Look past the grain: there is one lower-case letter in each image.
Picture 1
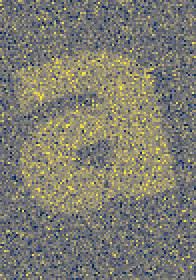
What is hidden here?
light a
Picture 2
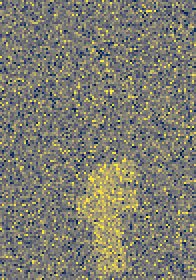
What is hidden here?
light f, bottom middle
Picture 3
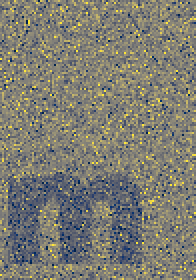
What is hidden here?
dark m
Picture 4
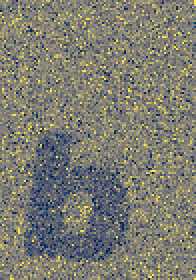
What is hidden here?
dark b
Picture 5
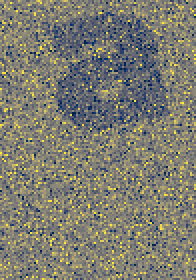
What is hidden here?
dark a
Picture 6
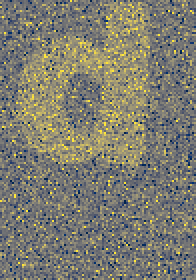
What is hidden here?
light d
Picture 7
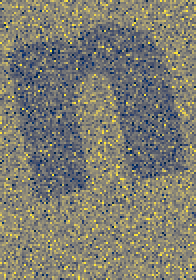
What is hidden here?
dark n
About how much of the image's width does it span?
nearly all
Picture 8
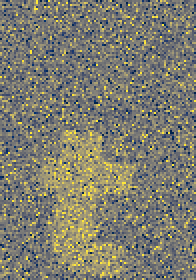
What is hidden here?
light t
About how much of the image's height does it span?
half
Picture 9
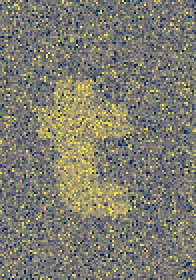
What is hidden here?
light t
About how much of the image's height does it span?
half
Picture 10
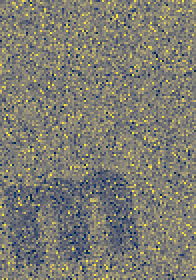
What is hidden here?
dark m
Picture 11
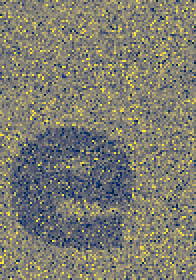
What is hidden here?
dark e
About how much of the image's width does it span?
two thirds
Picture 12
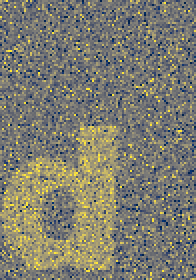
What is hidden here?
light d
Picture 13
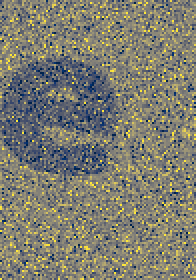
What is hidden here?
dark e
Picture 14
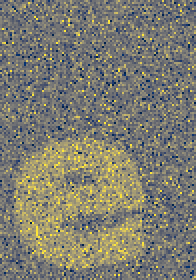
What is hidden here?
light e
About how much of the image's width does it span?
two thirds
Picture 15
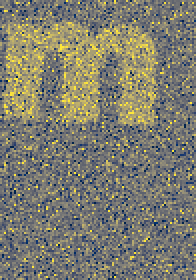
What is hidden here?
light m
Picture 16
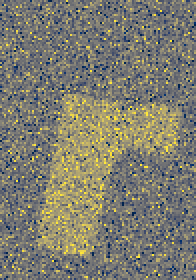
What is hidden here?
light r
